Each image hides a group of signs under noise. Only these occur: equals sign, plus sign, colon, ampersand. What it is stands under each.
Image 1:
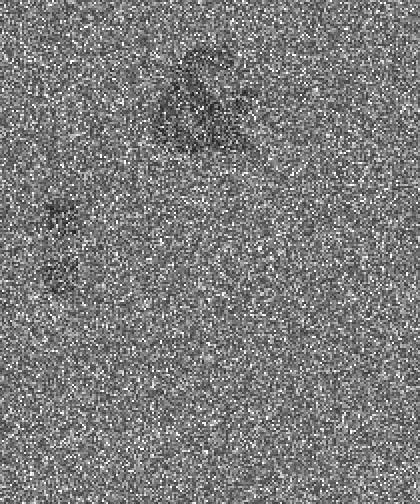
top middle: ampersand; middle left: colon
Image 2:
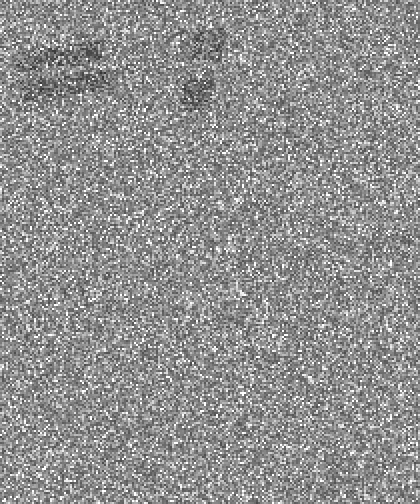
top left: equals sign; top middle: colon
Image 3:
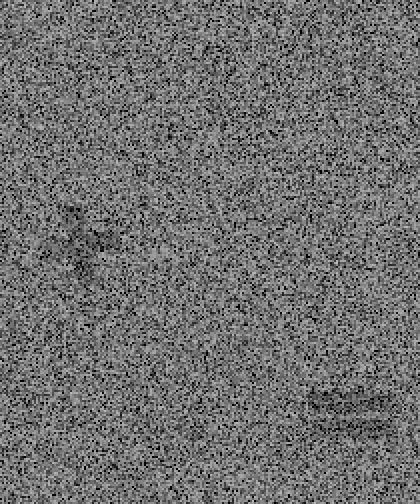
middle left: plus sign; bottom right: equals sign
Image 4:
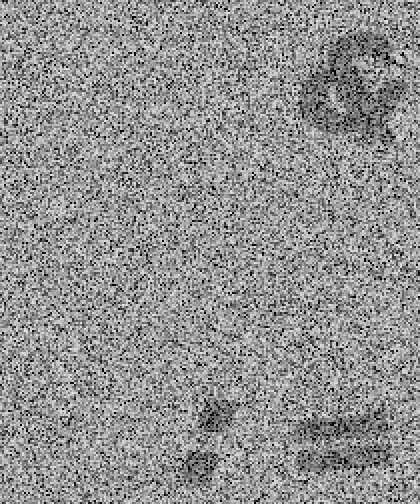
top right: ampersand; bottom middle: colon; bottom right: equals sign
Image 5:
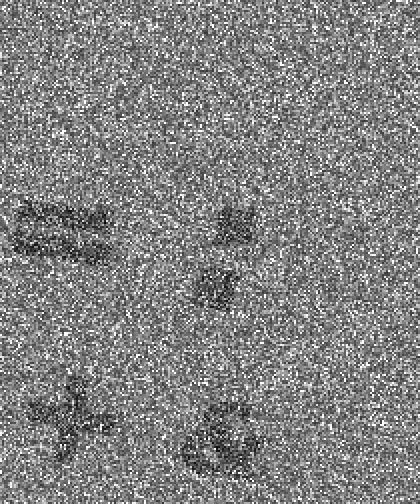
middle left: equals sign; centre: colon; bottom left: plus sign; bottom middle: ampersand
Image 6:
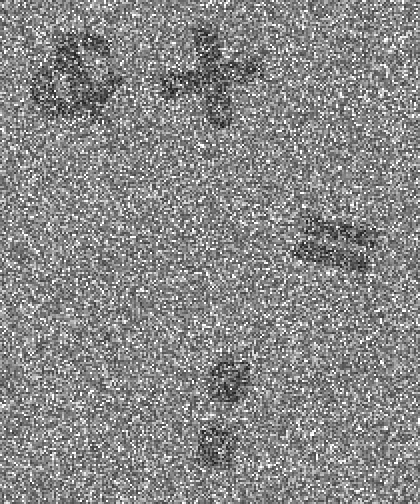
top left: ampersand; top middle: plus sign; middle right: equals sign; bottom middle: colon
